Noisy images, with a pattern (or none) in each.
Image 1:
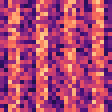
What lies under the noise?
vertical stripes
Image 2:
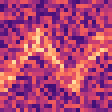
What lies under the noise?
a wavy band
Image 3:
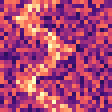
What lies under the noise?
a wavy band
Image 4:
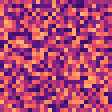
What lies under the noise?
only noise
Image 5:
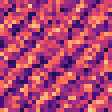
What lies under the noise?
diagonal stripes
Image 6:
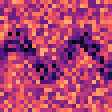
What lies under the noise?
a wavy band
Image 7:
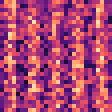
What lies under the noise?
vertical stripes
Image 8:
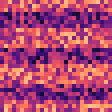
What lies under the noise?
horizontal stripes
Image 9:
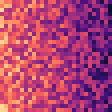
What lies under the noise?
a smooth slope
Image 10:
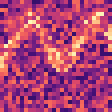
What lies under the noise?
a wavy band
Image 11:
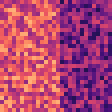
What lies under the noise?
a sharp edge
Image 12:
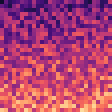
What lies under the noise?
a smooth slope
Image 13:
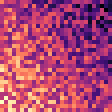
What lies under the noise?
a smooth slope
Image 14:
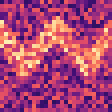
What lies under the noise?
a wavy band
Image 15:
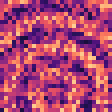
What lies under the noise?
rings round one point
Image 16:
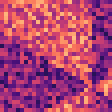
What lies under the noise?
spokes from one point
